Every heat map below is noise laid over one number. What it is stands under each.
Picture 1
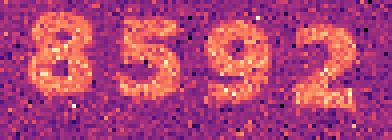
8592
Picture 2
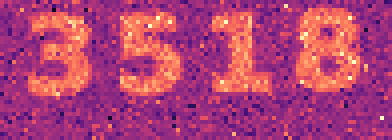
3518
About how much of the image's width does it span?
nearly all
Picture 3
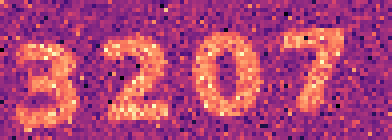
3207
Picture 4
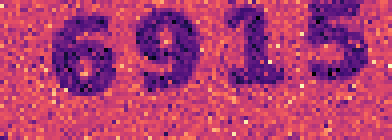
6915
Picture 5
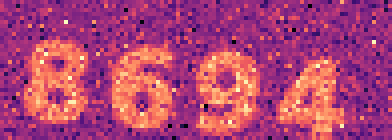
8694
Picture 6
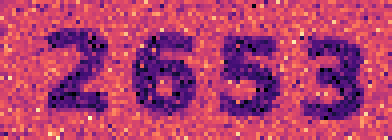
2653
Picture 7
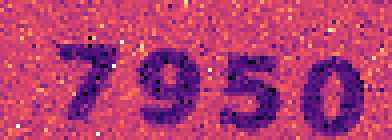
7950
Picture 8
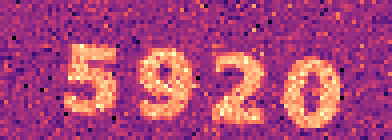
5920
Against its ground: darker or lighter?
lighter
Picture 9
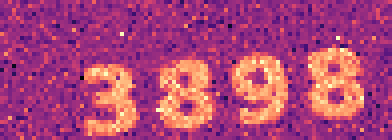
3898
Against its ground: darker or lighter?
lighter
